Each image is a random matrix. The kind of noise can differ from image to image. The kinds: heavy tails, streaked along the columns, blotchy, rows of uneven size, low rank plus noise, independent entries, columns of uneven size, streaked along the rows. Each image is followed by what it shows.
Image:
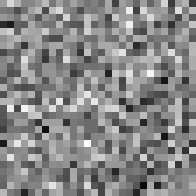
low rank plus noise
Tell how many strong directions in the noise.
five to eight
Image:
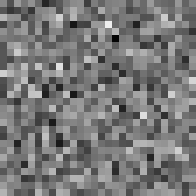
independent entries
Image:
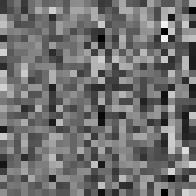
columns of uneven size
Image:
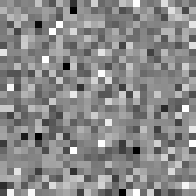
heavy tails
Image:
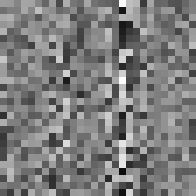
columns of uneven size
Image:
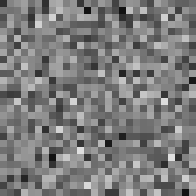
low rank plus noise
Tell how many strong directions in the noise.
five to eight
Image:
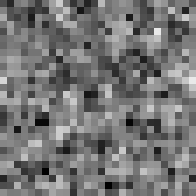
blotchy
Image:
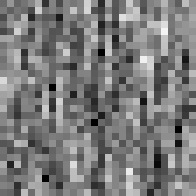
streaked along the columns
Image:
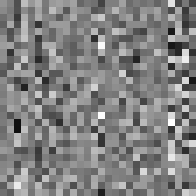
columns of uneven size
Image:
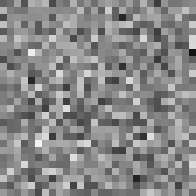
independent entries
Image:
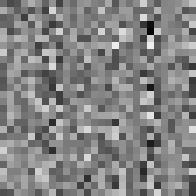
columns of uneven size
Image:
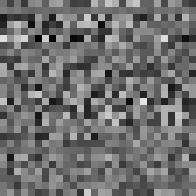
rows of uneven size
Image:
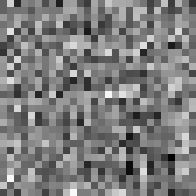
low rank plus noise
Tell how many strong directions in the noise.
five to eight
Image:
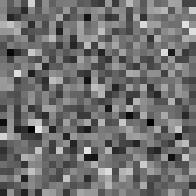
independent entries
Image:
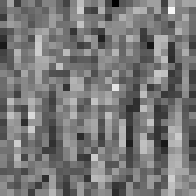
streaked along the columns
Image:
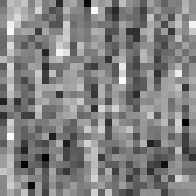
streaked along the columns
